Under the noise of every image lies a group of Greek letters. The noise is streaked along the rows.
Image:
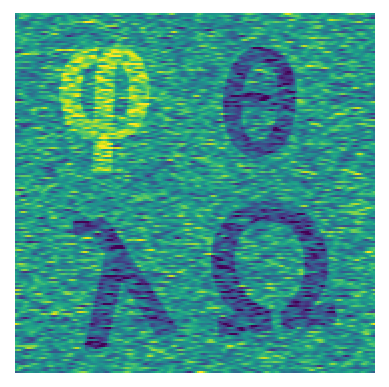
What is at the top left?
phi
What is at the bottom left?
lambda
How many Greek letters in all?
4
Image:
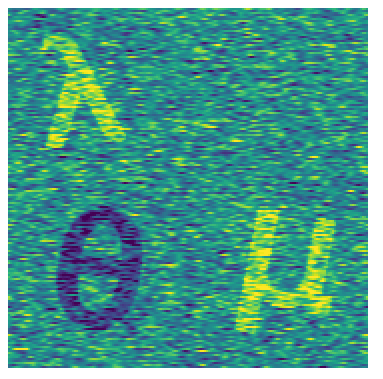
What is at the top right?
nothing
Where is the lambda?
top left
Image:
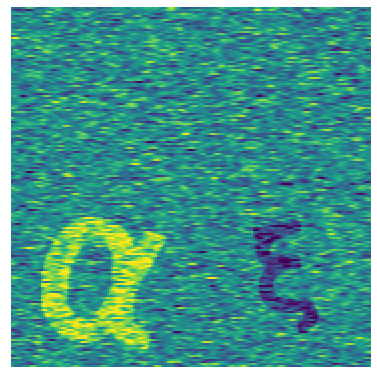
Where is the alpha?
bottom left
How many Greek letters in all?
2
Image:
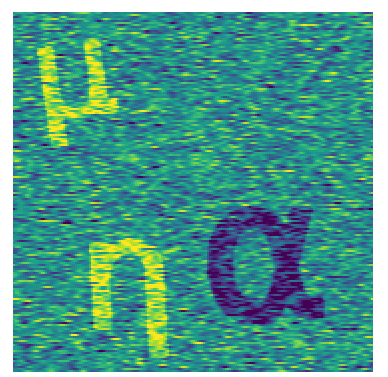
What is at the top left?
mu
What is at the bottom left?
eta
